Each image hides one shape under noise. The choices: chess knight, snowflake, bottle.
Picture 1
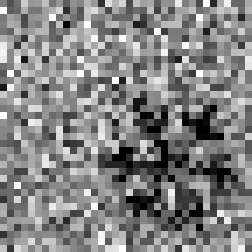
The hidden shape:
snowflake
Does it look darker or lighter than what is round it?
darker
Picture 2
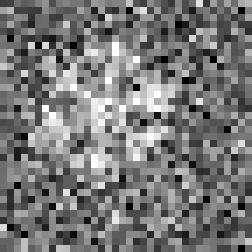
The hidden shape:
snowflake
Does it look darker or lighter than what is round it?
lighter
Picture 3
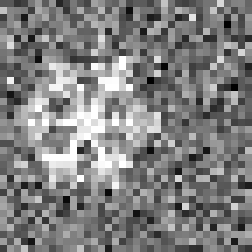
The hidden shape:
snowflake
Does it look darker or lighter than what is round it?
lighter
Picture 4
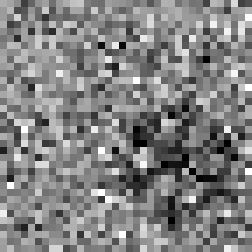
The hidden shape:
snowflake
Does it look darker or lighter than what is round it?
darker
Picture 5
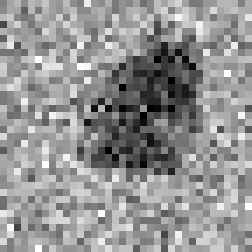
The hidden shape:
chess knight
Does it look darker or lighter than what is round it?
darker
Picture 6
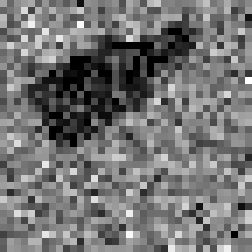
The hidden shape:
bottle
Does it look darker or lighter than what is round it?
darker
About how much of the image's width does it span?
two thirds
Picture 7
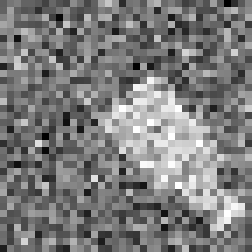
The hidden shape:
bottle
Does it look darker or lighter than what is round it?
lighter
